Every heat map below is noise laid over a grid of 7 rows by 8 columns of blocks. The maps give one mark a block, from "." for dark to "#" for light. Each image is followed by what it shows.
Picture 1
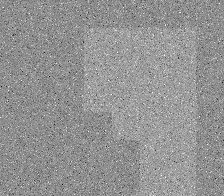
. . . . . . . .
. . . # # # # .
. . . # # # # .
. . . # # # # .
. . . . # # # .
. . . . . # # .
. . . . . # # .
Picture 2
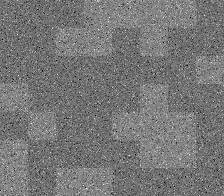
. . . # # # # .
. . # # . # . .
. . . . . . . #
# . . . . # . .
. # . . # # # .
# . . . . # # .
# . # # . . . .
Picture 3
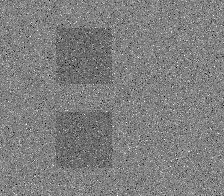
# # # # # # # #
# # . . # # # #
# # . . # # # #
# # # # # # # #
# # . . # # # #
# # . . # # # #
# # # # # # # #
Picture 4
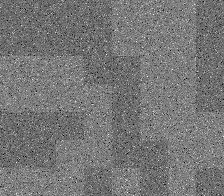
. . . . # # # .
. . . . # # # .
# # # . . # # .
# # # # . # # .
. . . # . # # #
. . # # . . # #
# # # . # . # .
